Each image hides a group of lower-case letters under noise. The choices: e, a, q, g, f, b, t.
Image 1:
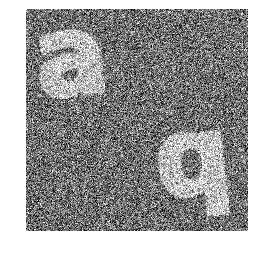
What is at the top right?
nothing
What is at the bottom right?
q
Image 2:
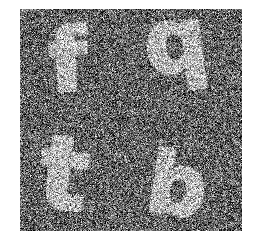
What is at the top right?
q
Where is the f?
top left
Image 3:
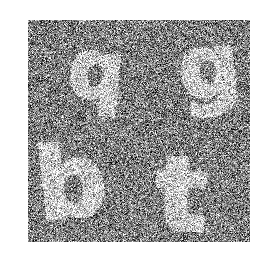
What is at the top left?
q
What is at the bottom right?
t
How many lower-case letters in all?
4
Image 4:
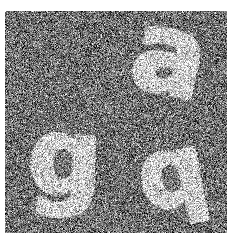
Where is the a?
top right
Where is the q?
bottom right
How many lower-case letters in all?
3
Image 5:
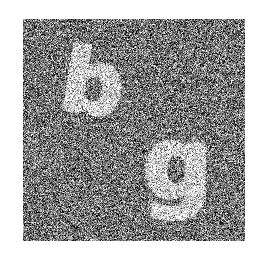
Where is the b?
top left
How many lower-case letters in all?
2
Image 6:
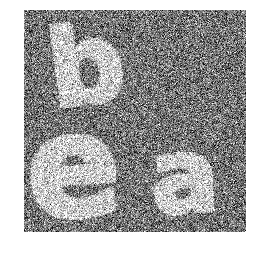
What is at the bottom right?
a
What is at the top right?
nothing
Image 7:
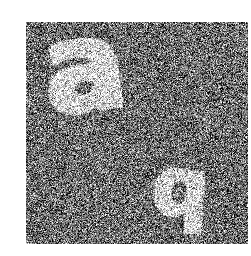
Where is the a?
top left
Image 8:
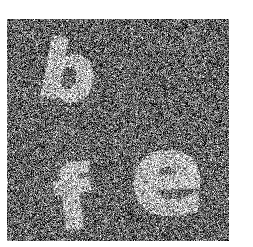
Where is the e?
bottom right
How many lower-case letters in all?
3
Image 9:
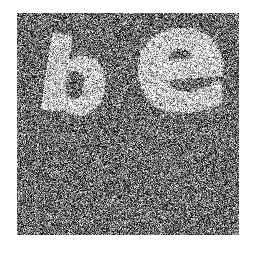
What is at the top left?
b
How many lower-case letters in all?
2
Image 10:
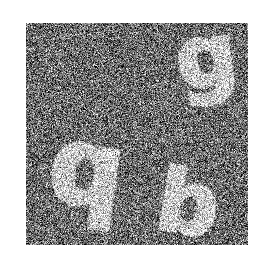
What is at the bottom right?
b
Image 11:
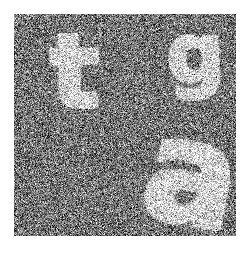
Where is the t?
top left
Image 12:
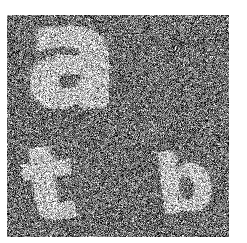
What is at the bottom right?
b
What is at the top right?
nothing
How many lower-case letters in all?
3
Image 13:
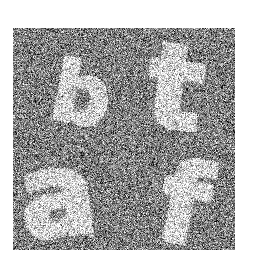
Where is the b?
top left
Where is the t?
top right
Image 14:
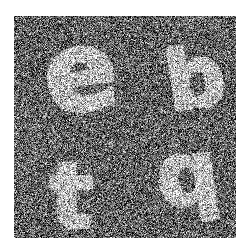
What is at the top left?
e
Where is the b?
top right
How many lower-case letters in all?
4
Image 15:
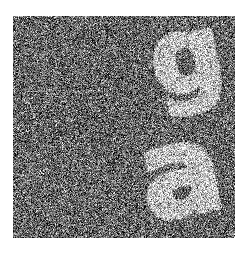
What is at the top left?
nothing
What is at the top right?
g
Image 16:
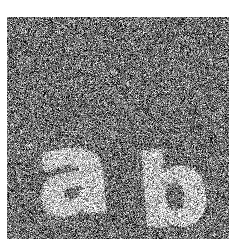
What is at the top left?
nothing
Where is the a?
bottom left
